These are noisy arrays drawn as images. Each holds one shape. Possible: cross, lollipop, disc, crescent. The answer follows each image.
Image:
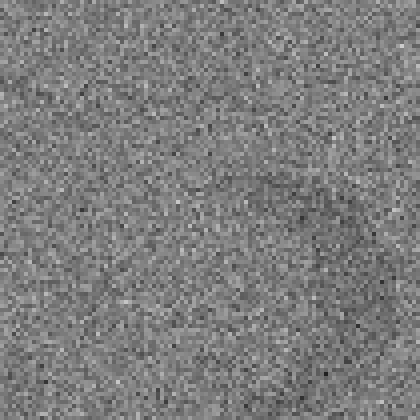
crescent
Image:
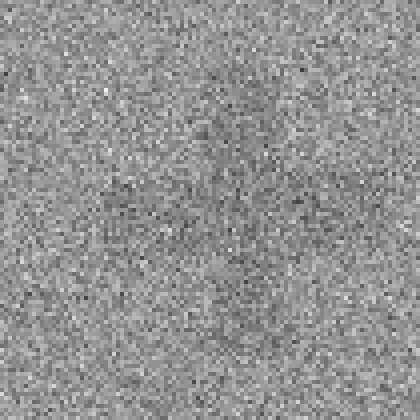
cross
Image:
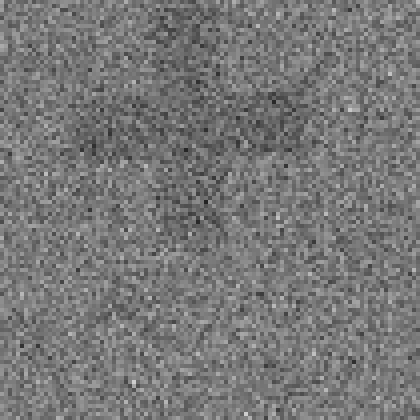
cross
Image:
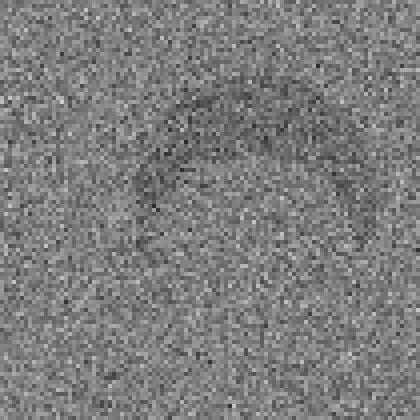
crescent
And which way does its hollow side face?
down
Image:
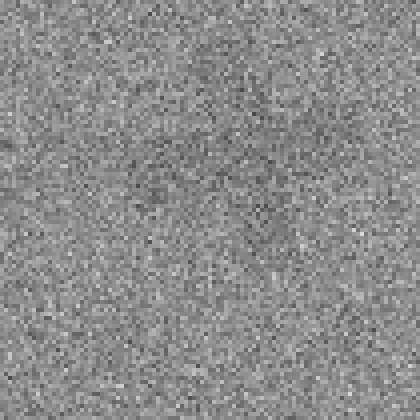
cross
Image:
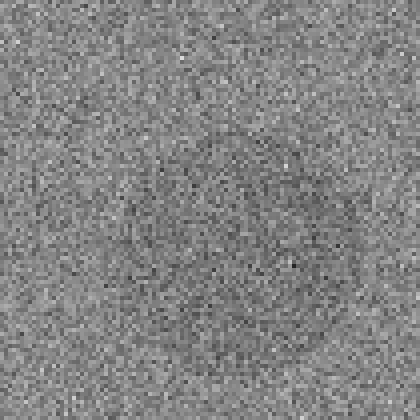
disc
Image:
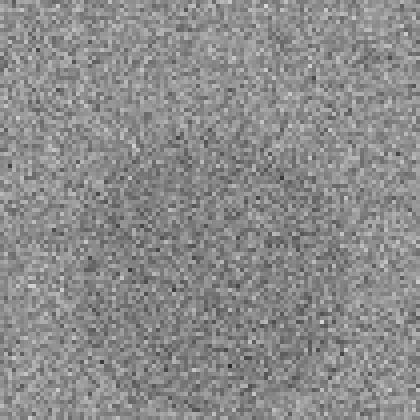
disc
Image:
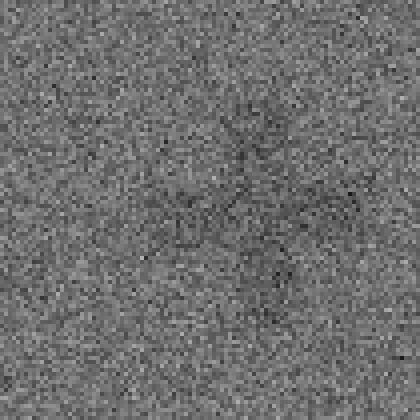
cross
